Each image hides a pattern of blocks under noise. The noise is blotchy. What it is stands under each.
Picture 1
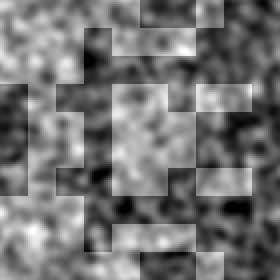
top and bottom mirror each other
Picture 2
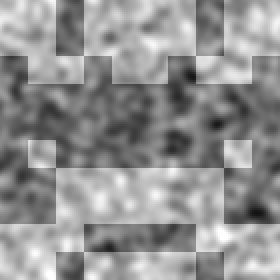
left and right mirror each other
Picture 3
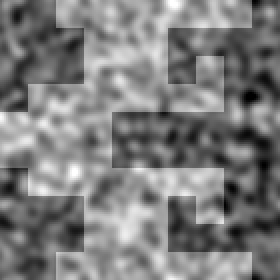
top and bottom mirror each other
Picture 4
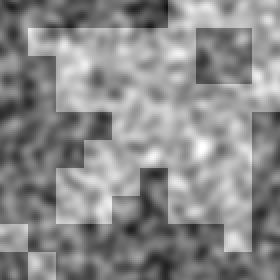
mirrored about the diagonal from the bottom left
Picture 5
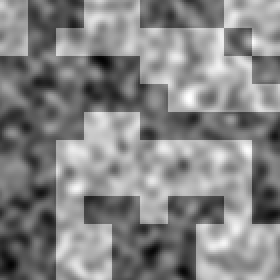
no symmetry
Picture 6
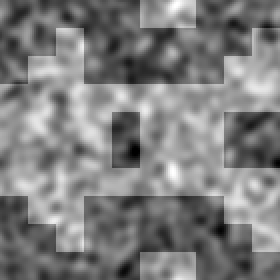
top and bottom mirror each other
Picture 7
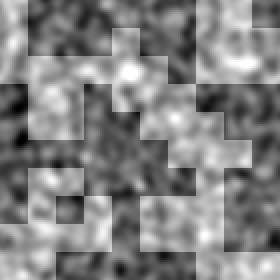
mirrored about the diagonal from the bottom left
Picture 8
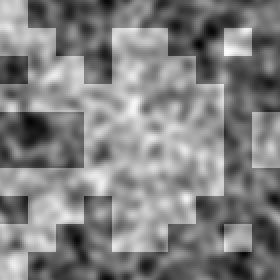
top and bottom mirror each other
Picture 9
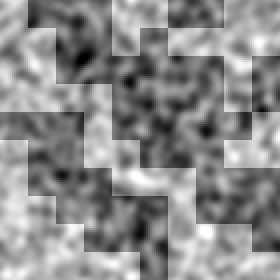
mirrored about the diagonal from the bottom left
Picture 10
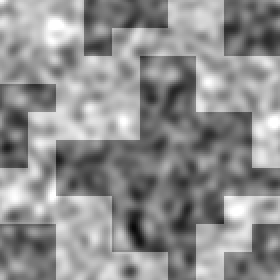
mirrored about the diagonal from the top left
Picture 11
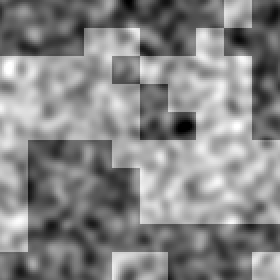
no symmetry
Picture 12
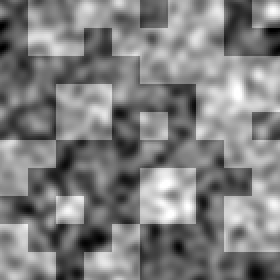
mirrored about the diagonal from the bottom left
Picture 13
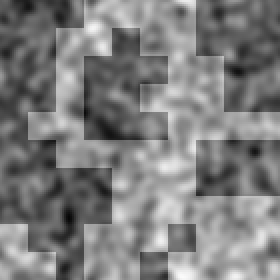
no symmetry
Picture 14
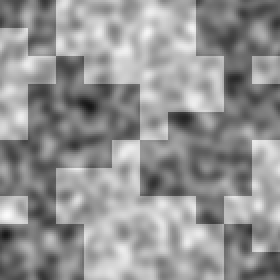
the same after a half turn
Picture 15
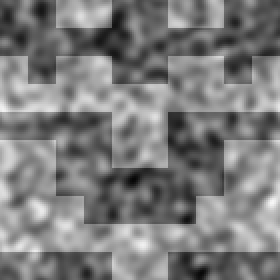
left and right mirror each other
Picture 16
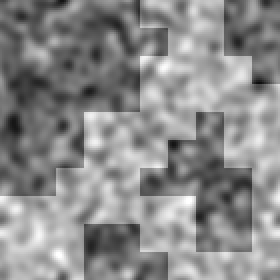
no symmetry
